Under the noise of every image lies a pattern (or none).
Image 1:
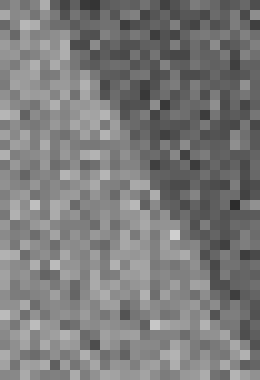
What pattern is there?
a sharp edge
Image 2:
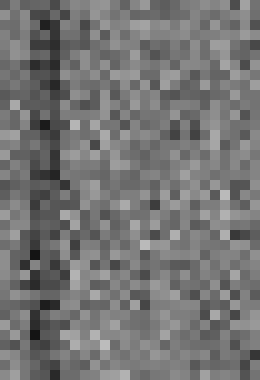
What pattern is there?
one vertical stripe
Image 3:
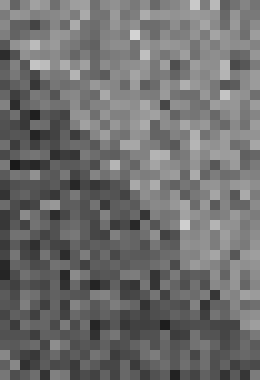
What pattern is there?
a sharp edge
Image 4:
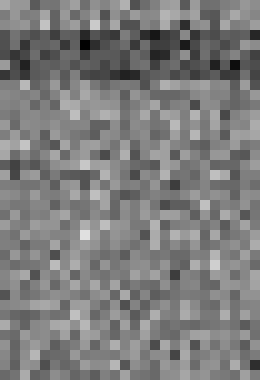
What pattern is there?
one horizontal stripe
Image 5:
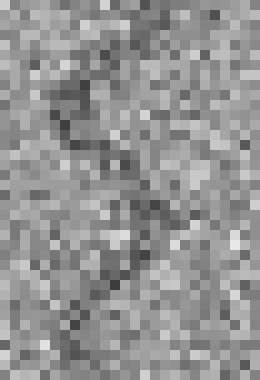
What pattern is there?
a wavy band
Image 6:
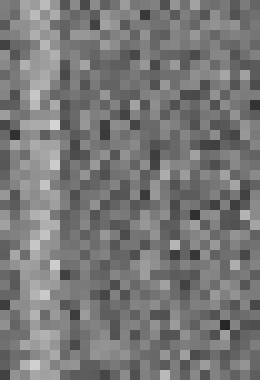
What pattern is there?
one vertical stripe
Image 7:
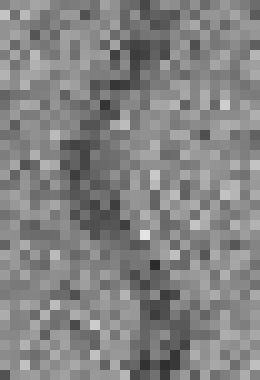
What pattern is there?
a wavy band
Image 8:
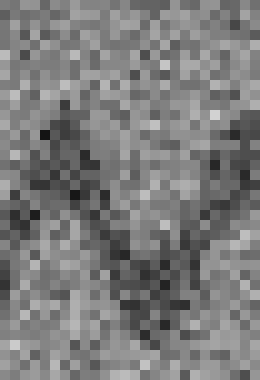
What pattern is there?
a wavy band
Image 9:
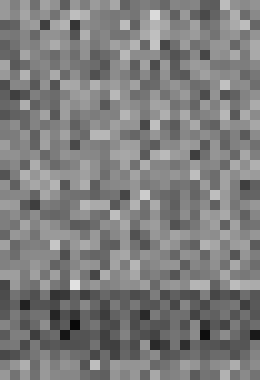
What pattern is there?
one horizontal stripe
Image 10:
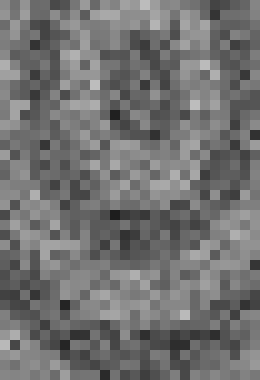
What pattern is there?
rings round one point
